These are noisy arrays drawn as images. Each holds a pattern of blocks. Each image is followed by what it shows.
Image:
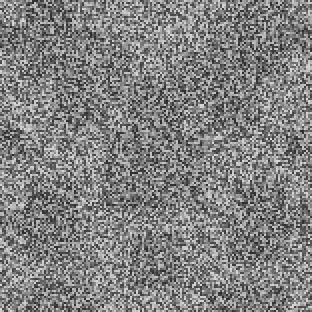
left and right mirror each other
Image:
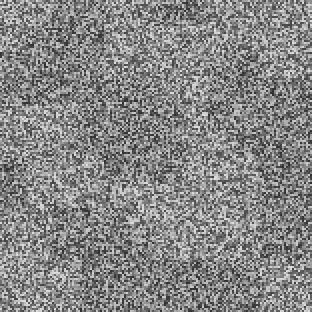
mirrored about the diagonal from the top left
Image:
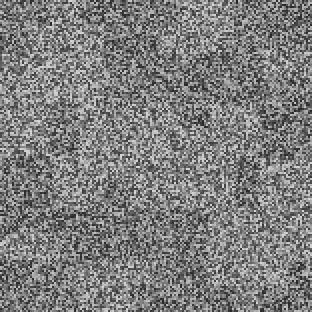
the same after a half turn
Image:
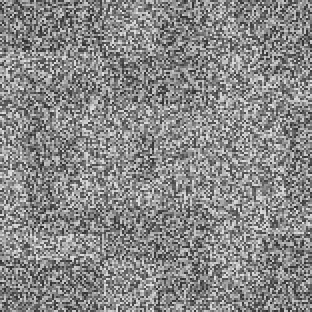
top and bottom mirror each other
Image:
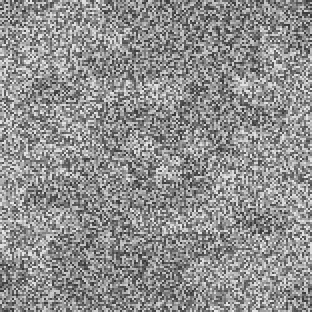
the same after a half turn
